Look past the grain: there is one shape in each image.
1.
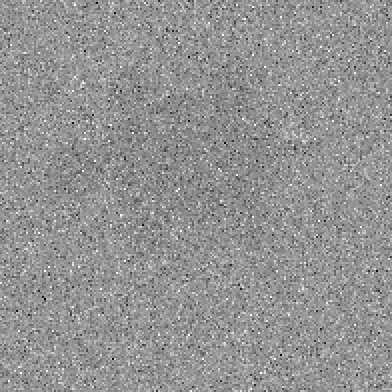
turtle
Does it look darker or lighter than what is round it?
darker
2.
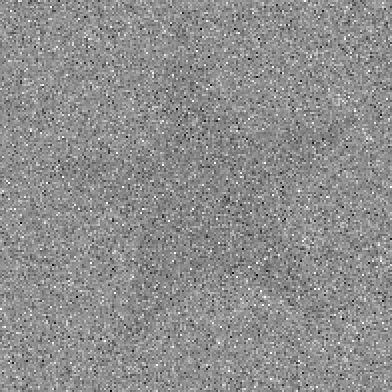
star
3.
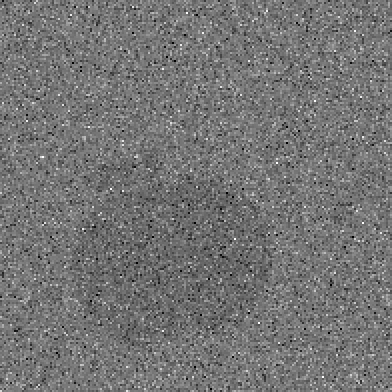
apple
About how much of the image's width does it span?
half
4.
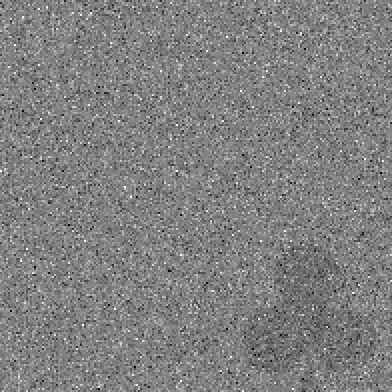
club
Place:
bottom right
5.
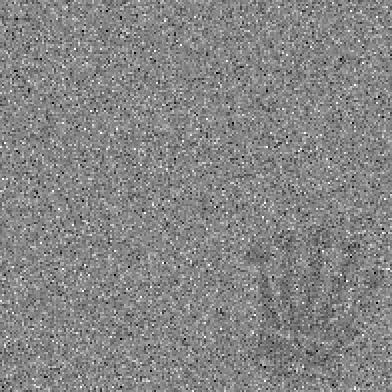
chess queen
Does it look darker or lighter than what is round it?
darker
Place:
bottom right
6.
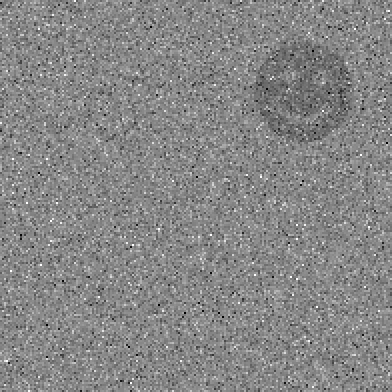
smiling face
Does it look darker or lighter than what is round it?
darker
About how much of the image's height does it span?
a quarter
